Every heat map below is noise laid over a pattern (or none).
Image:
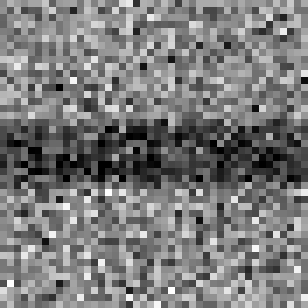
one band of rows
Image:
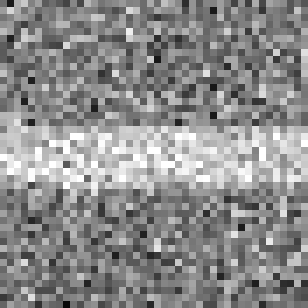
one band of rows
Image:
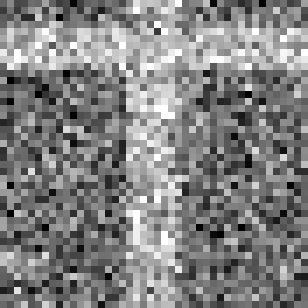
bands of rows crossing bands of columns
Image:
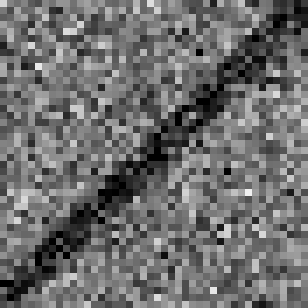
a diagonal band
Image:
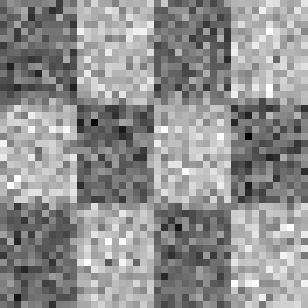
a checkerboard
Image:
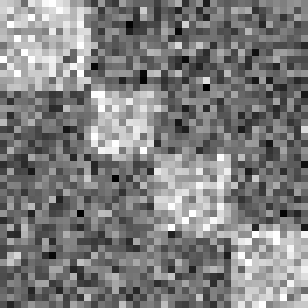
blocks along the diagonal
